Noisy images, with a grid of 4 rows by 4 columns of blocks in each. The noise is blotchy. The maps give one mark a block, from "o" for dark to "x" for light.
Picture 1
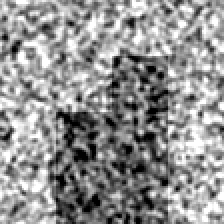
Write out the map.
xxxx
xxox
xoox
xoox
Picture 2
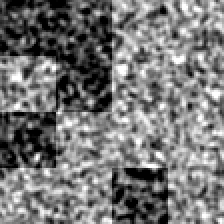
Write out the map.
ooxx
xoxx
oxxx
xxox
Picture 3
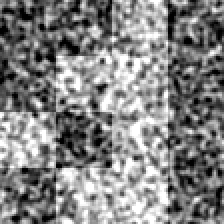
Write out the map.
ooxo
oxxo
xoxo
oxxo
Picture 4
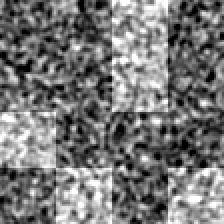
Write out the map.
ooxo
ooxo
xooo
oxox
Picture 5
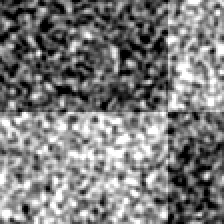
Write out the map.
ooox
ooox
xxxo
xxxo
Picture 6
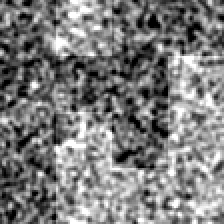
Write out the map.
oxoo
ooox
oxox
oxxx
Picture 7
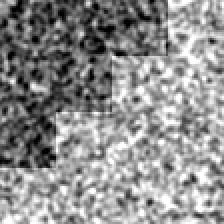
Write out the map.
ooox
ooxx
oxxx
xxxx
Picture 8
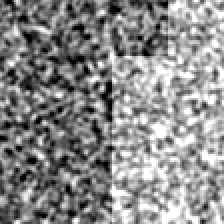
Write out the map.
ooox
ooxx
ooxx
ooxx
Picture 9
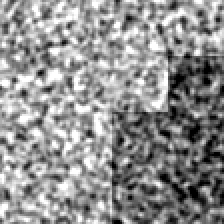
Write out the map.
xxxx
xxxo
xxoo
xxoo
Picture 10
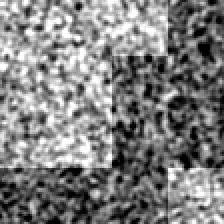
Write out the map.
xxxo
xxoo
xxoo
ooox
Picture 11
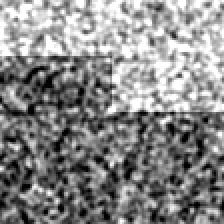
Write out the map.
xxxx
ooxx
oooo
oooo
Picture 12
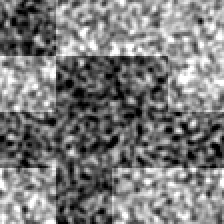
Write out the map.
oxxx
xoox
oooo
xoxx
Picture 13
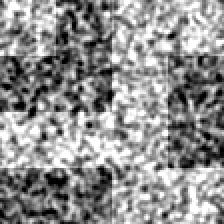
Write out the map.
xoxx
ooxo
xxxo
ooxx
